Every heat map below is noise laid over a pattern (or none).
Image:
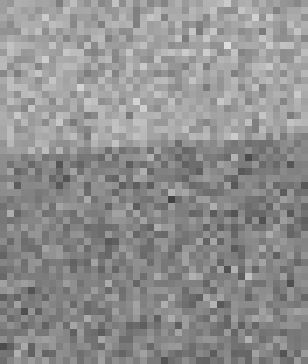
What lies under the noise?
a sharp edge
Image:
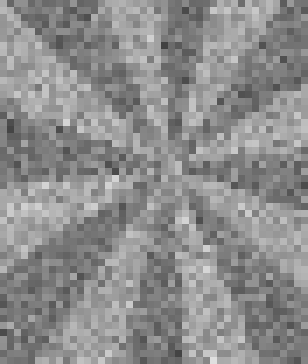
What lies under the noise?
spokes from one point
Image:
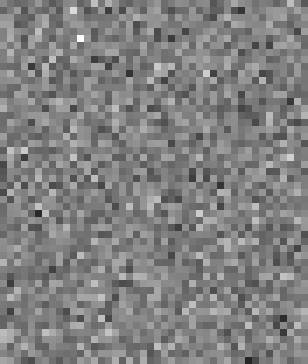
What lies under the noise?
only noise
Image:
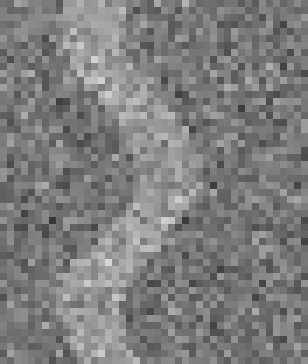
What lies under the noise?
a wavy band
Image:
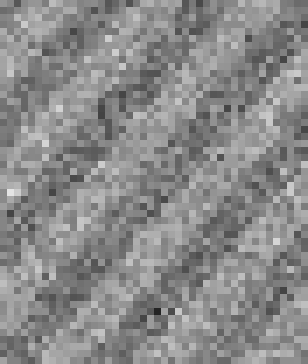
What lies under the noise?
diagonal stripes
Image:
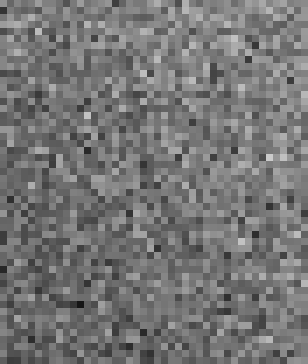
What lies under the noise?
a smooth slope
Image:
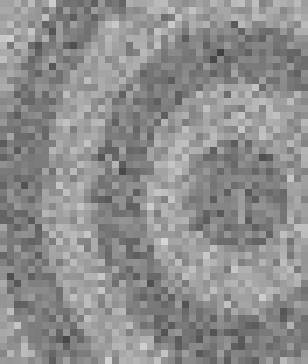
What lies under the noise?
rings round one point
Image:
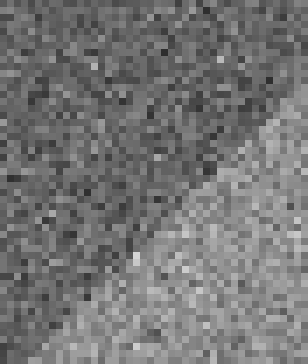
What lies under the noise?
a sharp edge
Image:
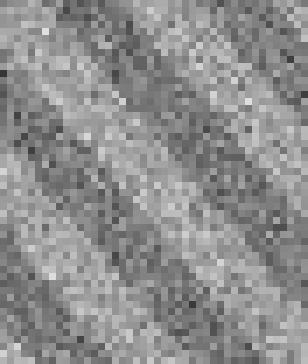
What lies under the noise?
diagonal stripes
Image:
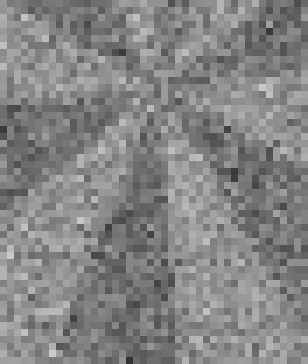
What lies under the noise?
spokes from one point
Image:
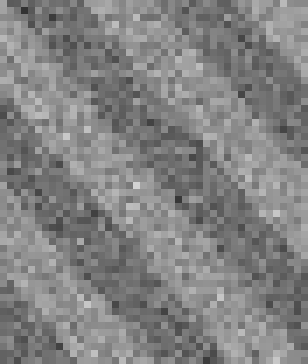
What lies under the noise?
diagonal stripes
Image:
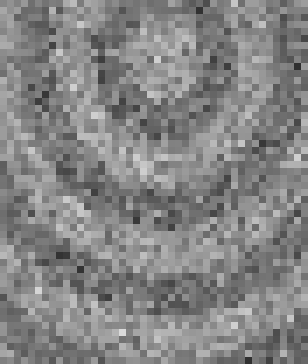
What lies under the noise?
rings round one point
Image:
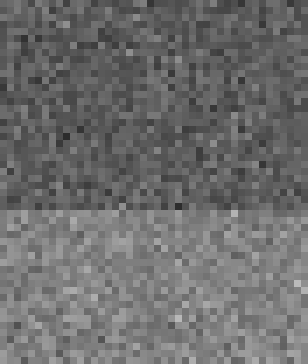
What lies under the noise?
a sharp edge
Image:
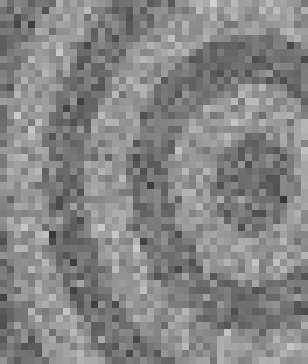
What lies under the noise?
rings round one point
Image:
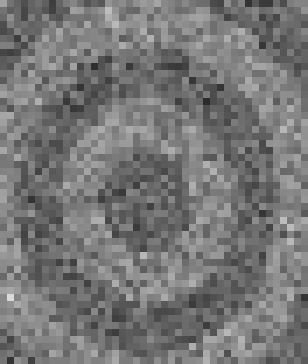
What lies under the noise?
rings round one point
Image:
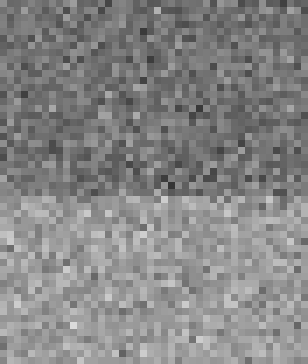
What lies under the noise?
a sharp edge
